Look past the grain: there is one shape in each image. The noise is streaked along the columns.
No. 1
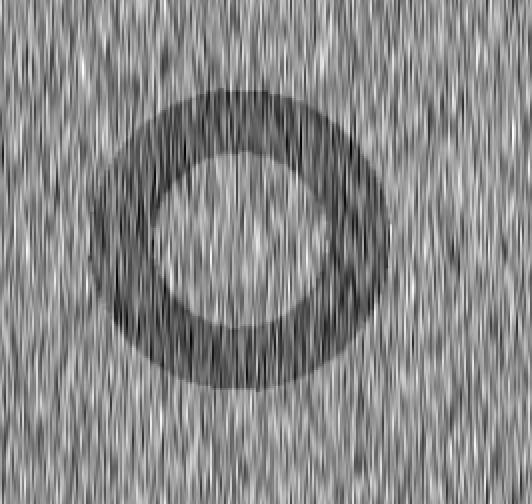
ring
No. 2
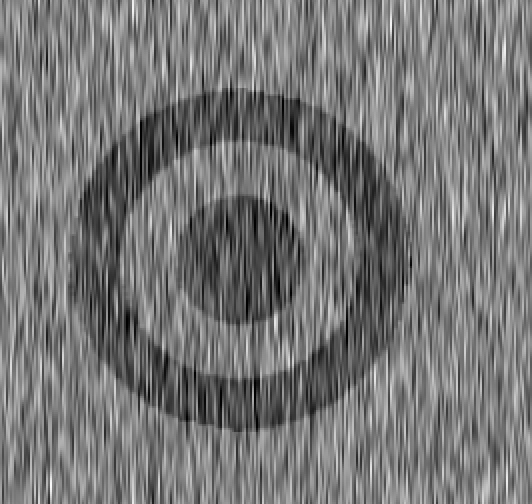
bullseye
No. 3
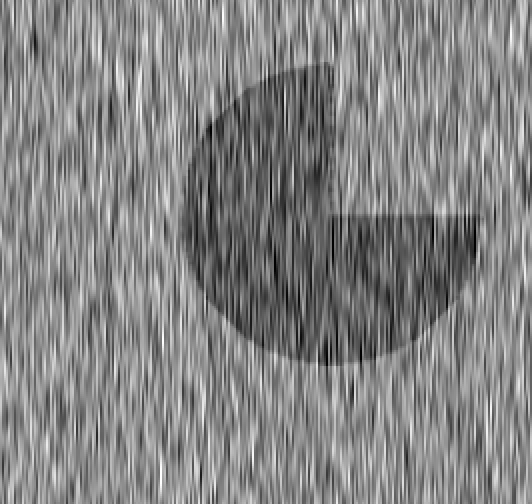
disc with a wedge cut out
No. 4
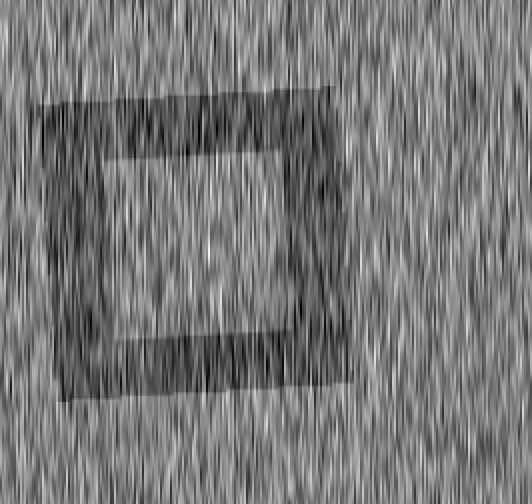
square frame
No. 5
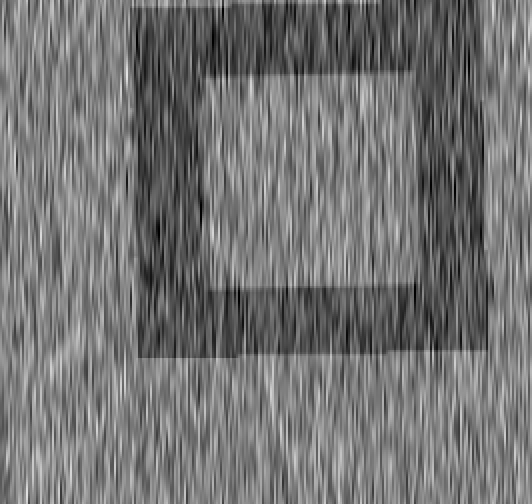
square frame
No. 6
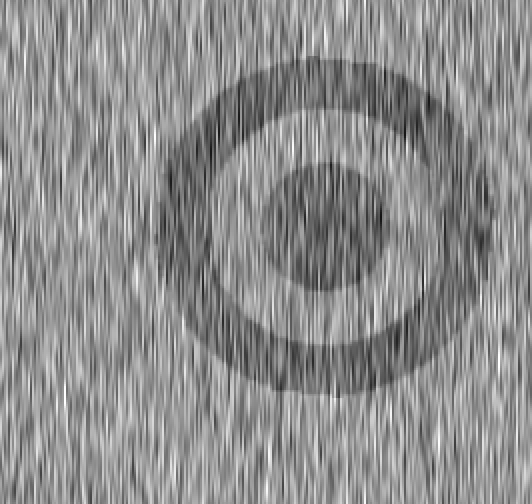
bullseye
